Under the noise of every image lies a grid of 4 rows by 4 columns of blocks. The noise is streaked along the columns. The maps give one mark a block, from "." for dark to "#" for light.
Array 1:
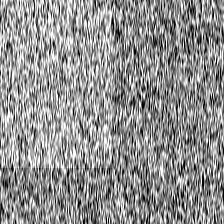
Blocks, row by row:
# # . .
# # . .
# # . .
. . . .
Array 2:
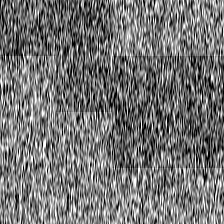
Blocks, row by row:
. . # #
# . . .
# # . .
# # # #
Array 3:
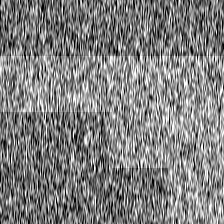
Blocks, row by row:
. . . .
# # # #
. . # #
. . . #
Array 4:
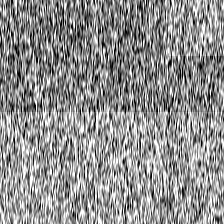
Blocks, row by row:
. . . #
. . . .
# # # #
# # # #
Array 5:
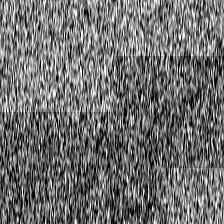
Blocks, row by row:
# # # #
# # . .
. . . .
. . . #
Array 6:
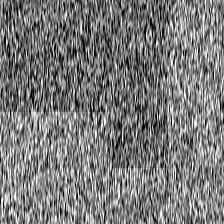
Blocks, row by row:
. . . #
. . . #
# # . #
# # # #
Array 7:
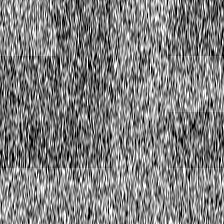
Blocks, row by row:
# . # .
. . # #
. . # .
# # # #
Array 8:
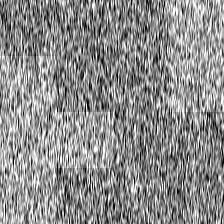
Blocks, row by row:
. . . #
# . . #
# # . .
# . . .
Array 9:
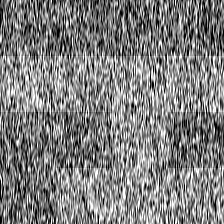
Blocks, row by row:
. . . .
# # # #
. . # .
. # # #
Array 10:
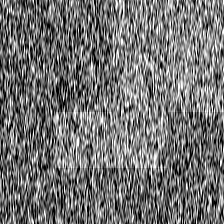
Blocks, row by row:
. . # #
. . # #
. # # .
. . . .
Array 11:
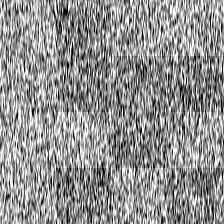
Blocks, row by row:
# . # #
# . . .
# # . #
# . # .
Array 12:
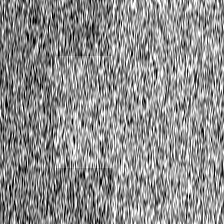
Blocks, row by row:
. . # #
. # # #
. # # #
. . # #
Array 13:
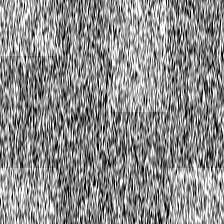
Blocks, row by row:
# . # .
. . # .
. . . .
# . . #
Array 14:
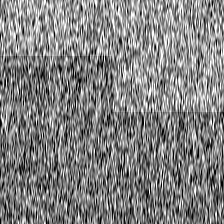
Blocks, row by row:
# # # #
. . # #
. . . .
. . . .
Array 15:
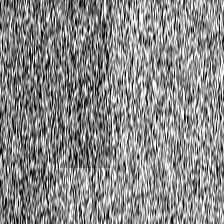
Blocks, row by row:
. . # #
. . # #
. . # #
. # # #
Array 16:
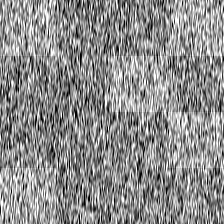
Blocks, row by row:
# . . #
. . # .
. . . #
# . . .
